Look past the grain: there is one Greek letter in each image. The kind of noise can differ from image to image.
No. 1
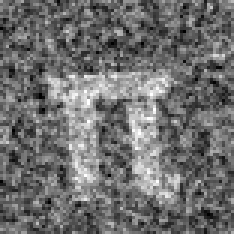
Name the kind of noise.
blotchy
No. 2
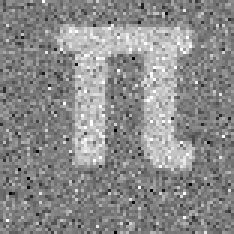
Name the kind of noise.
heavy tails
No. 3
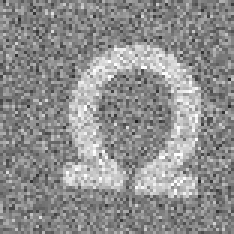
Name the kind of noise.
independent entries
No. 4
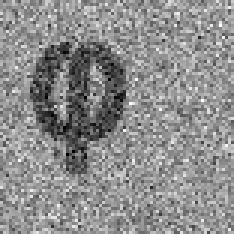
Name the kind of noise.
independent entries
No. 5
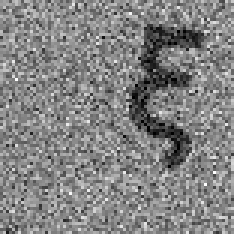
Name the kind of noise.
independent entries
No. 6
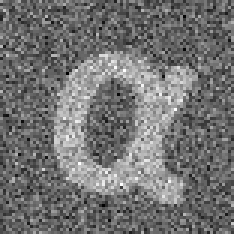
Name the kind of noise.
independent entries
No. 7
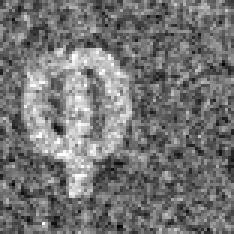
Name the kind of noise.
blotchy
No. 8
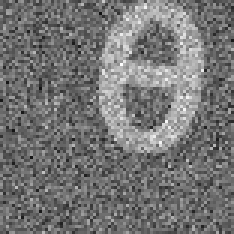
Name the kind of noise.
independent entries
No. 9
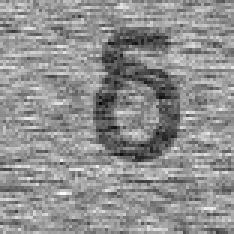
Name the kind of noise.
streaked along the rows
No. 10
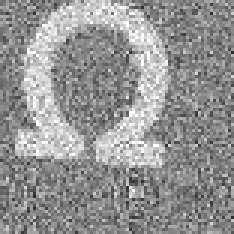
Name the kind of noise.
low rank plus noise
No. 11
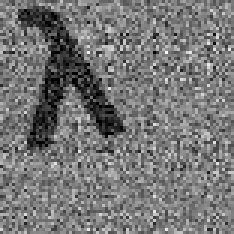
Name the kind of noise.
low rank plus noise
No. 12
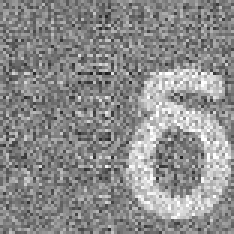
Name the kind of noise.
low rank plus noise
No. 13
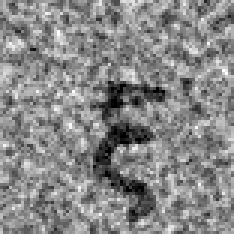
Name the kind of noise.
blotchy
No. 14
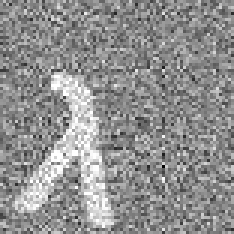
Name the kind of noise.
low rank plus noise
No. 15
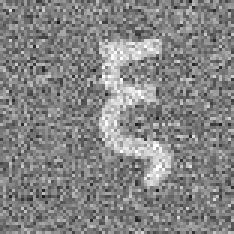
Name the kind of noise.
low rank plus noise
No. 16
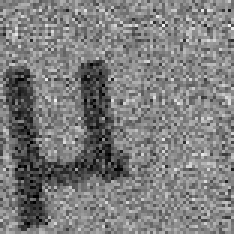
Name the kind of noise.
low rank plus noise
